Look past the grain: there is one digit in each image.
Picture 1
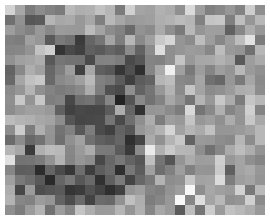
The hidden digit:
3
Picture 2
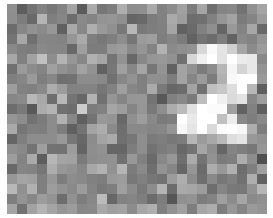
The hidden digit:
2
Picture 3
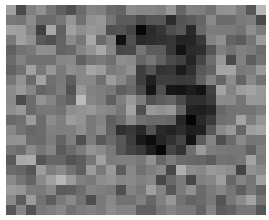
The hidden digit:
3
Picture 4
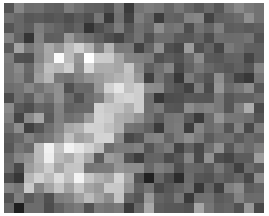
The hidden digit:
2
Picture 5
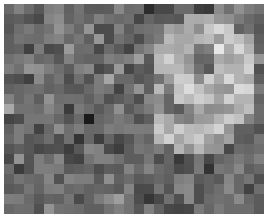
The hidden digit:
9
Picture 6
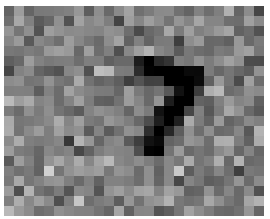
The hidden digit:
7
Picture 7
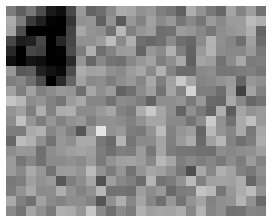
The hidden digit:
4
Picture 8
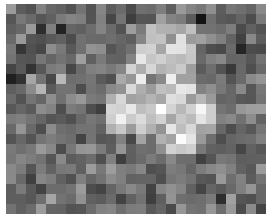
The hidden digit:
4
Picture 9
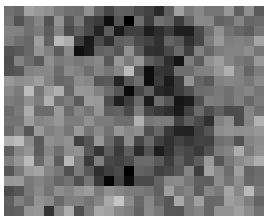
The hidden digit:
3
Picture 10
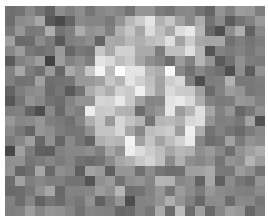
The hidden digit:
6
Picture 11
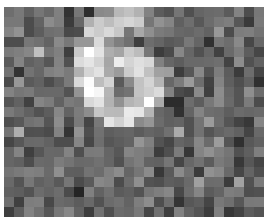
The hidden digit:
6
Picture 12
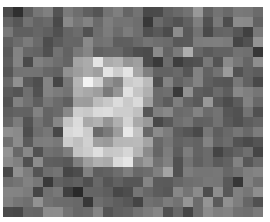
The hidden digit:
8
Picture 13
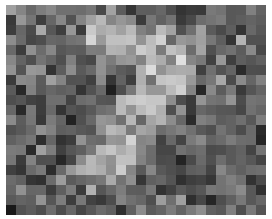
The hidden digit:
7
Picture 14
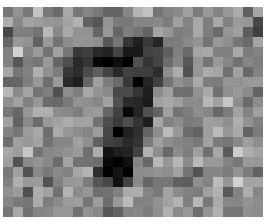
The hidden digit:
7
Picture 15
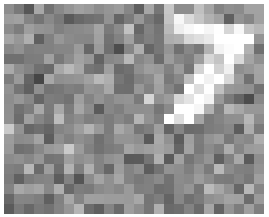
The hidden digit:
7
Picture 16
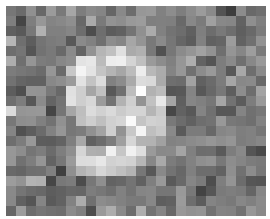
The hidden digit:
9
